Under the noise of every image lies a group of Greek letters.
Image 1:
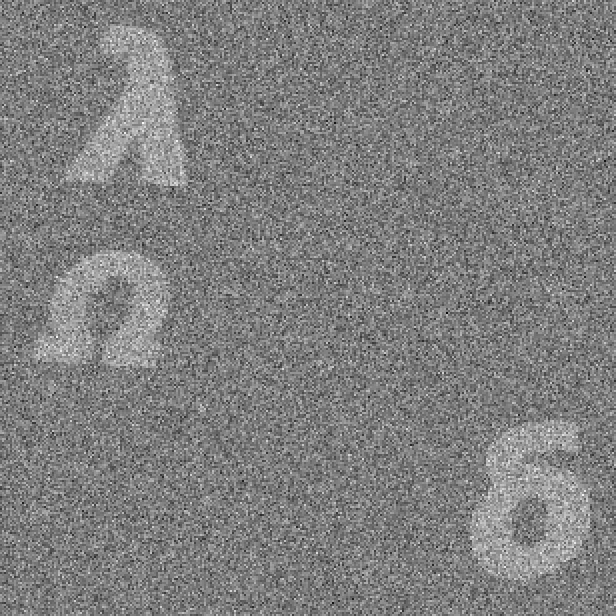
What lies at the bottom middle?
nothing
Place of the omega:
middle left
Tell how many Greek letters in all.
3
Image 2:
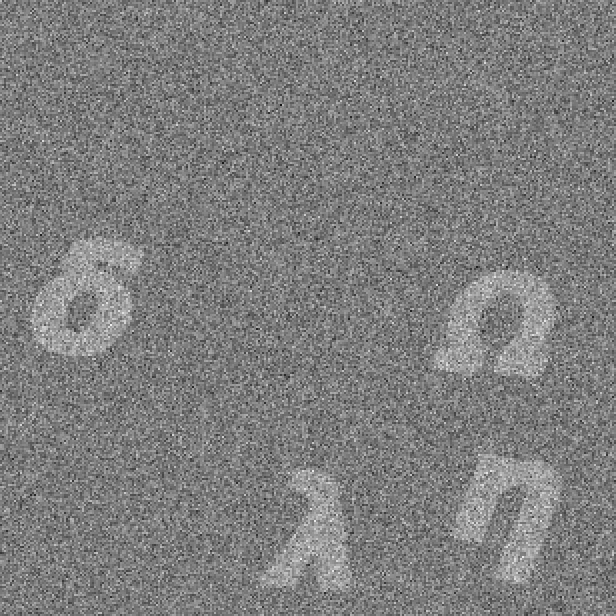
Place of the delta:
middle left
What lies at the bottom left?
nothing
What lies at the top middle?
nothing
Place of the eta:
bottom right
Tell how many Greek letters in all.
4
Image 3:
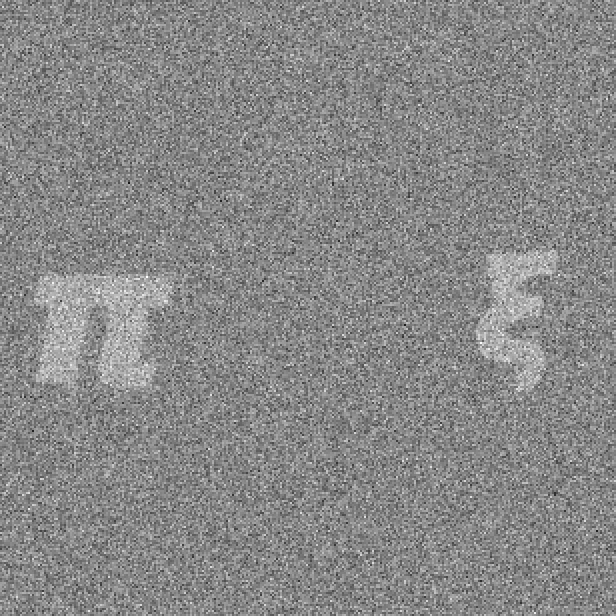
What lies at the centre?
nothing
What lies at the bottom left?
nothing
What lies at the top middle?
nothing
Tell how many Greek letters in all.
2
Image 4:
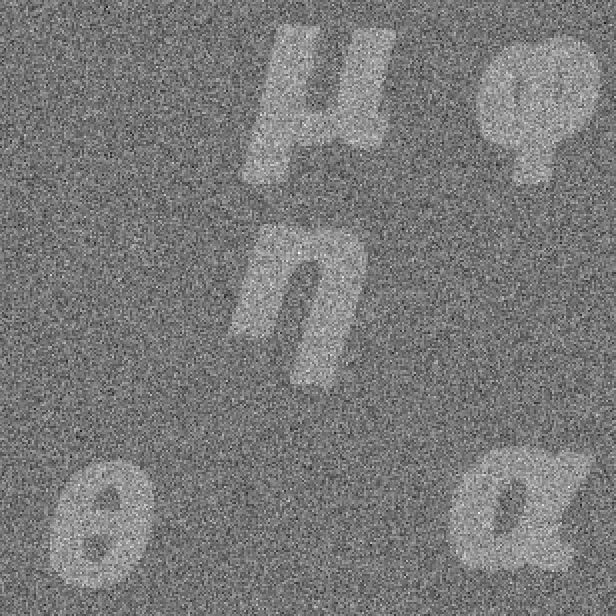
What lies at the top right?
phi
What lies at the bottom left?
theta
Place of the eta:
centre
